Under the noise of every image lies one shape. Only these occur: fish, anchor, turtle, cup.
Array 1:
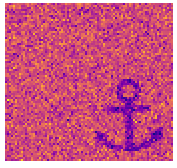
anchor
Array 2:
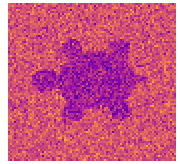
turtle
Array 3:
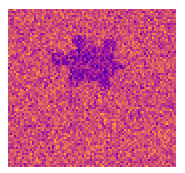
turtle
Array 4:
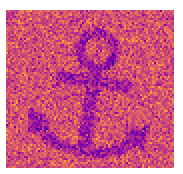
anchor
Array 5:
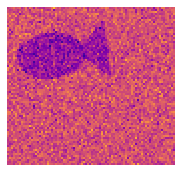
fish
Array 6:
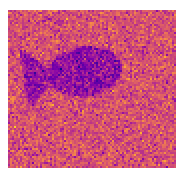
fish
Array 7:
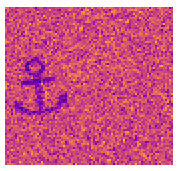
anchor
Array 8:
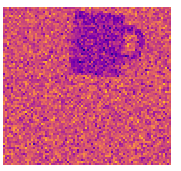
cup
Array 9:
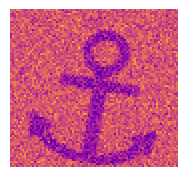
anchor
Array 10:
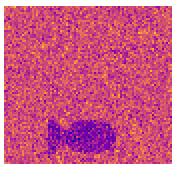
fish
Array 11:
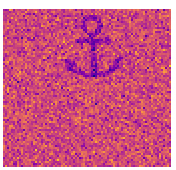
anchor
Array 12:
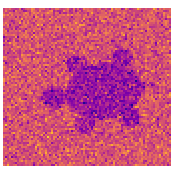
turtle
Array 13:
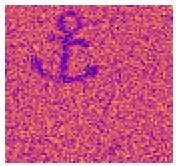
anchor
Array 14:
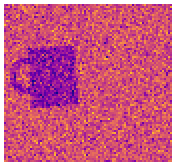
cup
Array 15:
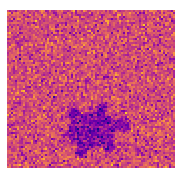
turtle
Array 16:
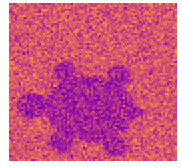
turtle
